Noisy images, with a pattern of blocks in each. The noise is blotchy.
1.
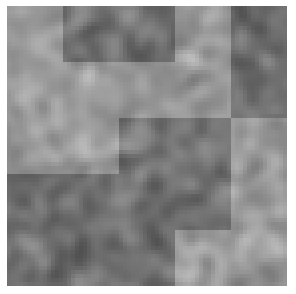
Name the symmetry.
no symmetry
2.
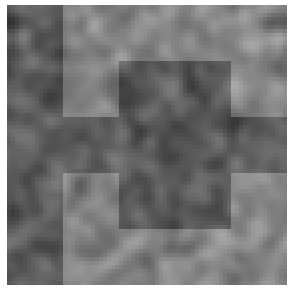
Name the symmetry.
top and bottom mirror each other
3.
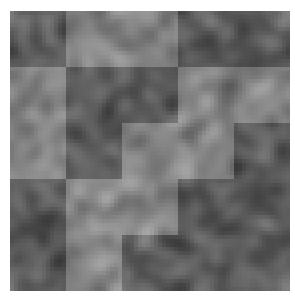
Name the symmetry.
mirrored about the diagonal from the top left
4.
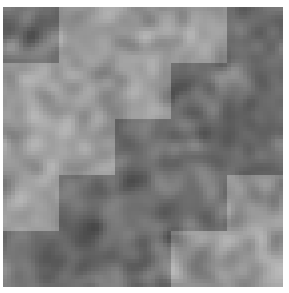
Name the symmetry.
mirrored about the diagonal from the top left
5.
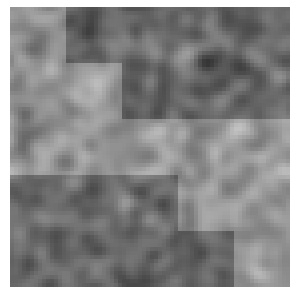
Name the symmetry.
the same after a half turn
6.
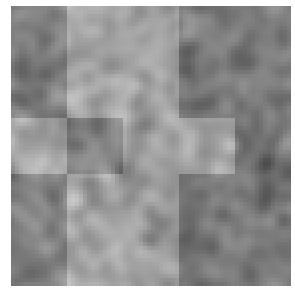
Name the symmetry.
top and bottom mirror each other
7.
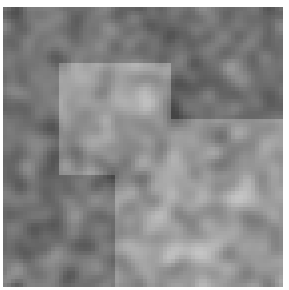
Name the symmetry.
mirrored about the diagonal from the top left
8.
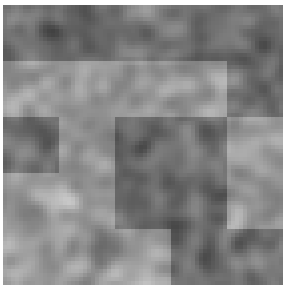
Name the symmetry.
no symmetry
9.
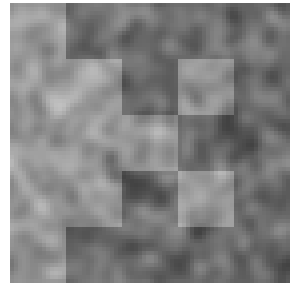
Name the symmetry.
top and bottom mirror each other
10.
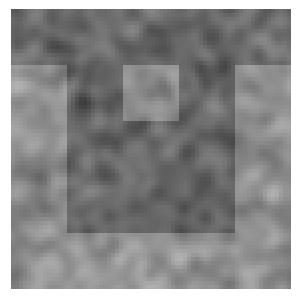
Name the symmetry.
left and right mirror each other
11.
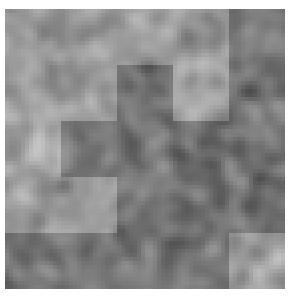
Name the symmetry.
mirrored about the diagonal from the top left
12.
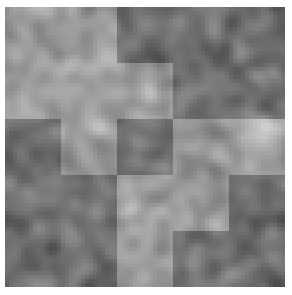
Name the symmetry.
mirrored about the diagonal from the top left
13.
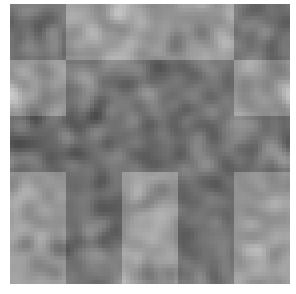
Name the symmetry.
left and right mirror each other
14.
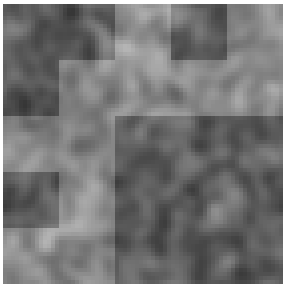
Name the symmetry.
mirrored about the diagonal from the top left
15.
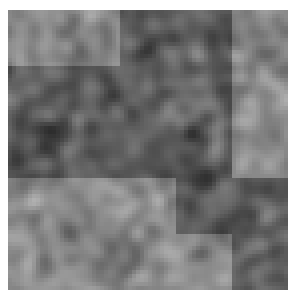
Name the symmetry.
no symmetry
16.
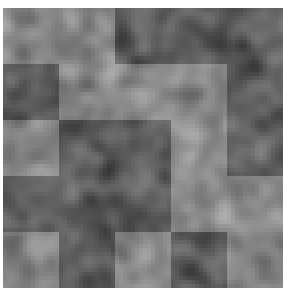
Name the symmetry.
mirrored about the diagonal from the bottom left
